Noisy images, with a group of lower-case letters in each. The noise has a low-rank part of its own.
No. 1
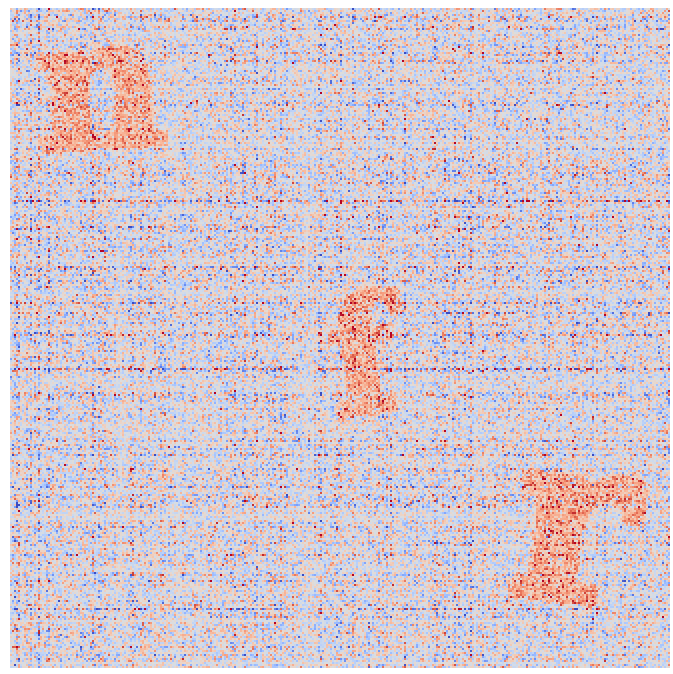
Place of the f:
centre
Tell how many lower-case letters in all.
3
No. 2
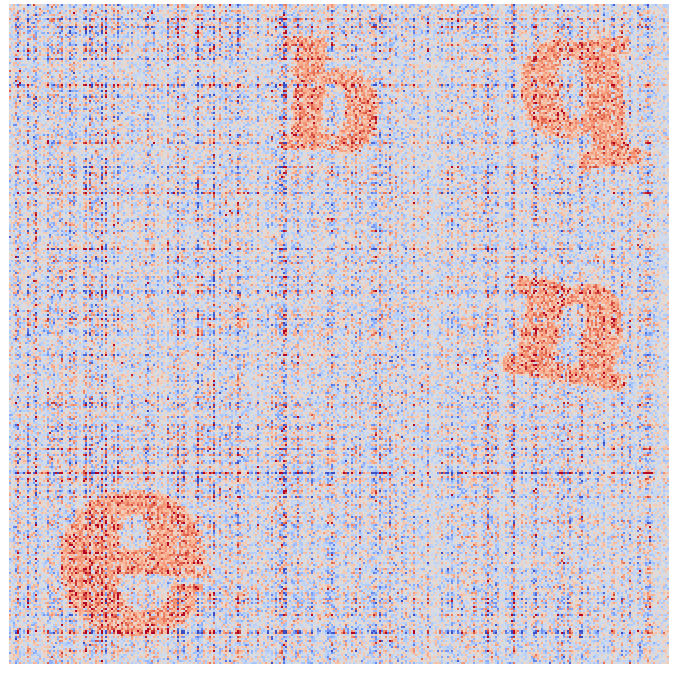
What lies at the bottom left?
e
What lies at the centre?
nothing
